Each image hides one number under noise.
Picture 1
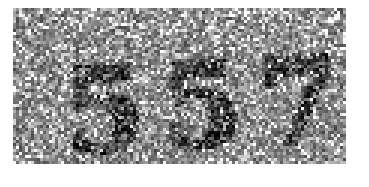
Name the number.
557
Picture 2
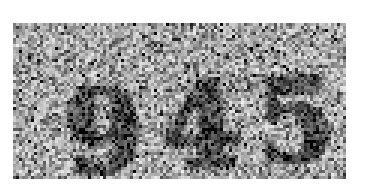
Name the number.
945
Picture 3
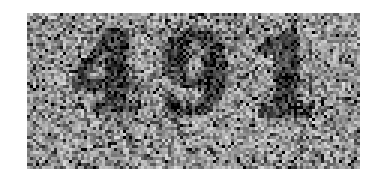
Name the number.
491
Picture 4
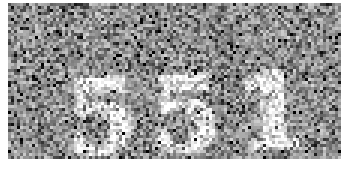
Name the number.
551
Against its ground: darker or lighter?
lighter
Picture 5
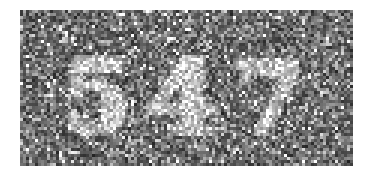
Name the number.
547
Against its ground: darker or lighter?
lighter
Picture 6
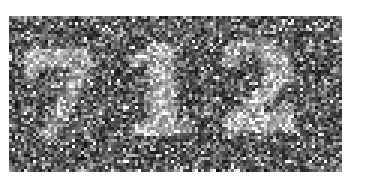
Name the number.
712
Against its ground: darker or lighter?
lighter
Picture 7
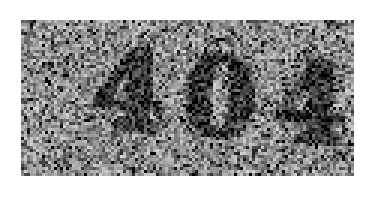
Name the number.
404
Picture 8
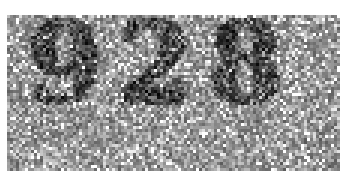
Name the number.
928
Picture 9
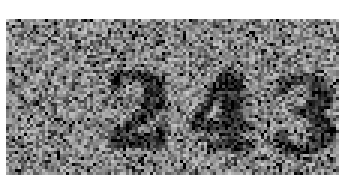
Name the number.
243
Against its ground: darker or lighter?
darker
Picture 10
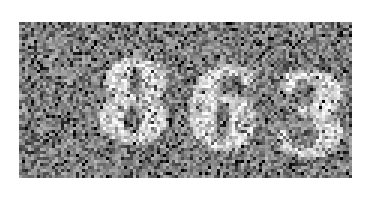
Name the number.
863
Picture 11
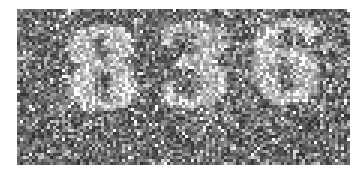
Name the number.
836
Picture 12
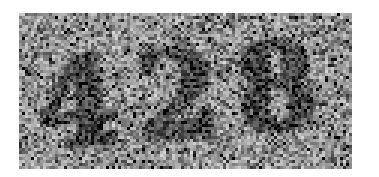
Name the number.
428
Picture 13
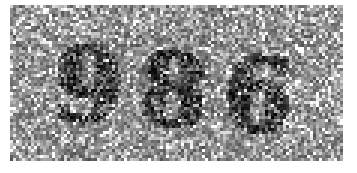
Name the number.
986
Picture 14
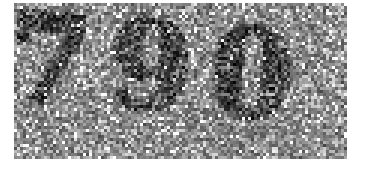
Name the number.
790
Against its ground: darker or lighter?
darker
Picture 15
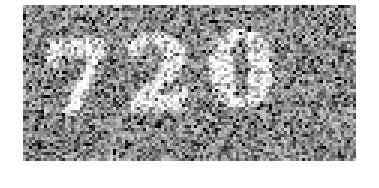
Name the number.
720
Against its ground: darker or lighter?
lighter
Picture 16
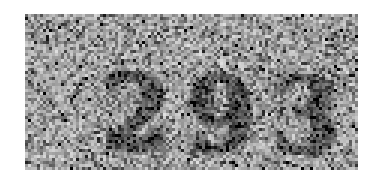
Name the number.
293
